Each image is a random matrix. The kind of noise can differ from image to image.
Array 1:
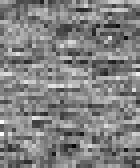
streaked along the rows
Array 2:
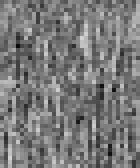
streaked along the columns
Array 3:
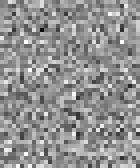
low rank plus noise
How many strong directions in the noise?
three or four
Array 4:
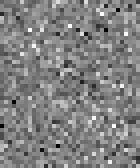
heavy tails
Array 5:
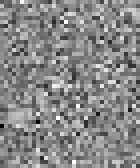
independent entries
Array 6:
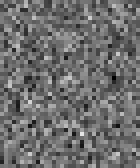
low rank plus noise
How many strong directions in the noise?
five to eight
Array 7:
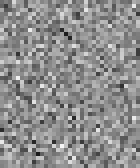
independent entries
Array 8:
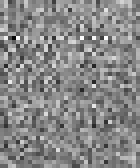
low rank plus noise
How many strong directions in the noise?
one
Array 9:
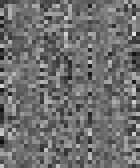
columns of uneven size
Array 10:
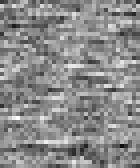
streaked along the rows
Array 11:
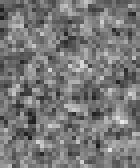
blotchy
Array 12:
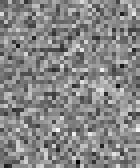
independent entries
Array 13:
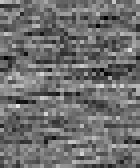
streaked along the rows
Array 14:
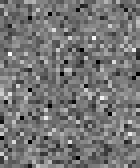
heavy tails
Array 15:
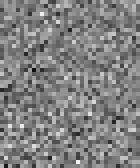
independent entries
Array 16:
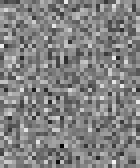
low rank plus noise
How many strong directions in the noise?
one
